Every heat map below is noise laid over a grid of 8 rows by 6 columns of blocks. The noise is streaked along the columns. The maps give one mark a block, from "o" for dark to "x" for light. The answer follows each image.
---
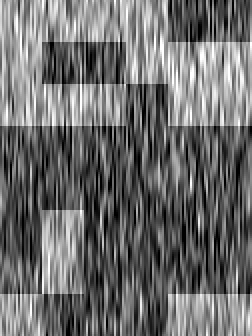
x x x x o o
x o o x x x
x x x o x x
o o o o o o
o o o o o o
o x o o o o
o x o o o o
x o o o x x
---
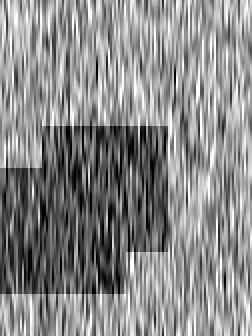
x x x x x x
x x x x x x
x x x x x x
x o o o x x
o o o o x x
o o o o x x
o o o x x x
x x x x x x
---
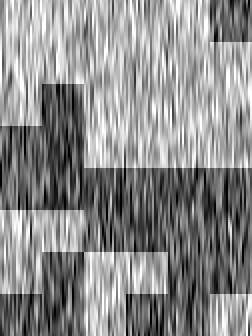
x x x x x o
x x x x x x
x o x x x x
o o x x x x
o o o o o o
x x o o o o
x o x x o o
o o x o o x
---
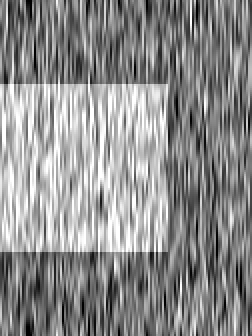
o o o o o o
o o o o o o
x x x x o o
x x x x o o
x x x x o o
x x x x o o
o o o o o o
o o o o o o
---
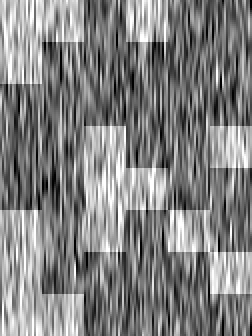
x x o x o o
x o o o o o
o o o o o o
o o x o o x
o o x x o o
x o x o x o
x o o o o x
x x o o o o
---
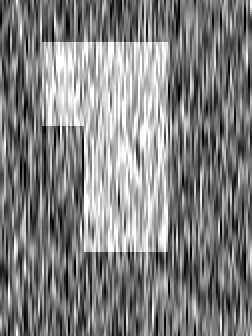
o o o o o o
o x x x o o
o x x x o o
o o x x o o
o o x x o o
o o x x o o
o o o o o o
o o o o o o
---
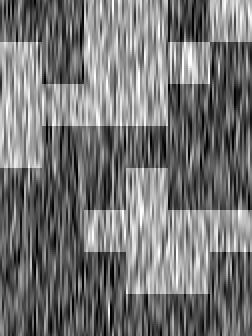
o o x x o x
x o x x x o
x x x x o o
x o o o o o
o o o x o o
o o x x x x
o o o x x o
o o o o o o
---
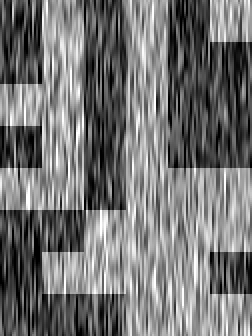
o x o x o x
o x o x o o
x x o x o o
o x o x o o
x x o x x x
o o x x x x
o x x x x o
o o o x x x
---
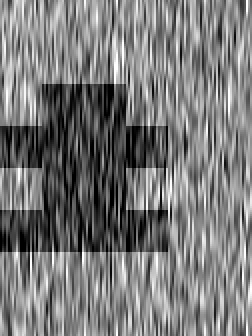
x x x x x x
x x x x x x
x o o x x x
o o o o x x
x o o x x x
o o o o x x
x x x x x x
x x x x x x
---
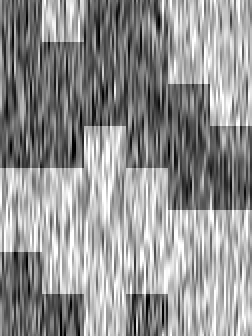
o x o o x x
o o o o x x
o o o o o x
o o x o o o
x x x x o o
x x x x x x
o x x x x x
o o x o x x
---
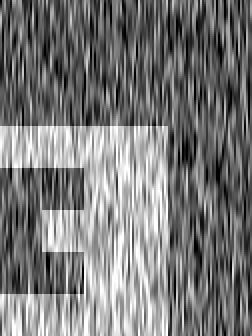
o o o o o o
o o o o o o
o o o o o o
x x x x o o
o o x x o o
o x x x o o
o o x x o o
x x x x o o
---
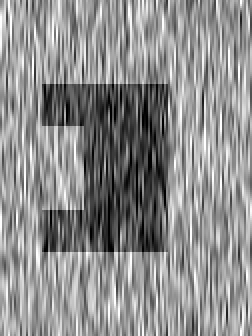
x x x x x x
x x x x x x
x o o o x x
x x o o x x
x x o o x x
x o o o x x
x x x x x x
x x x x x x
